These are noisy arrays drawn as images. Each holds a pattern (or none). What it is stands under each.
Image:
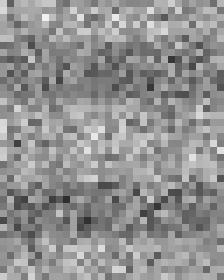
horizontal stripes
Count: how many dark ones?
2
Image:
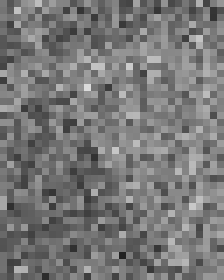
spokes from one point
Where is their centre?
top left
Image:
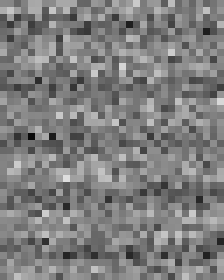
horizontal stripes
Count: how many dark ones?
5
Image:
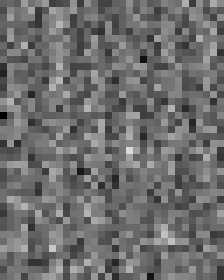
vertical stripes
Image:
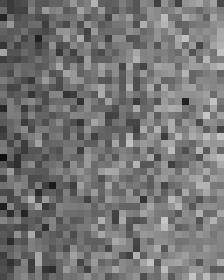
a smooth slope
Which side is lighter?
right
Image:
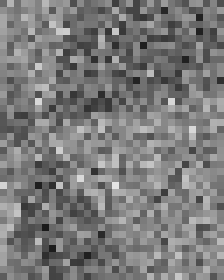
spokes from one point
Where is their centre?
middle left
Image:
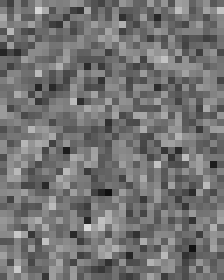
rings round one point
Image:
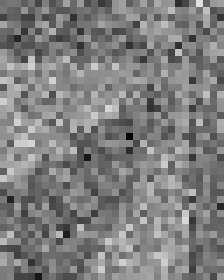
spokes from one point
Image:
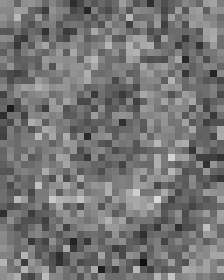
rings round one point
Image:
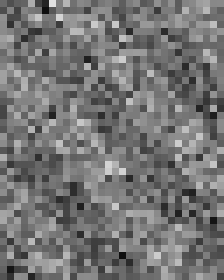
diagonal stripes
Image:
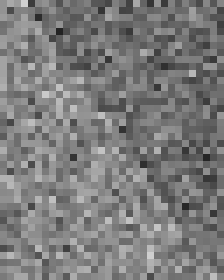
a sharp edge
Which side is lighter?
bottom left
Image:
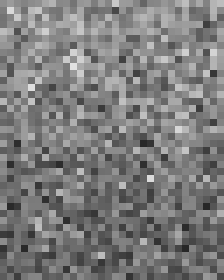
a smooth slope
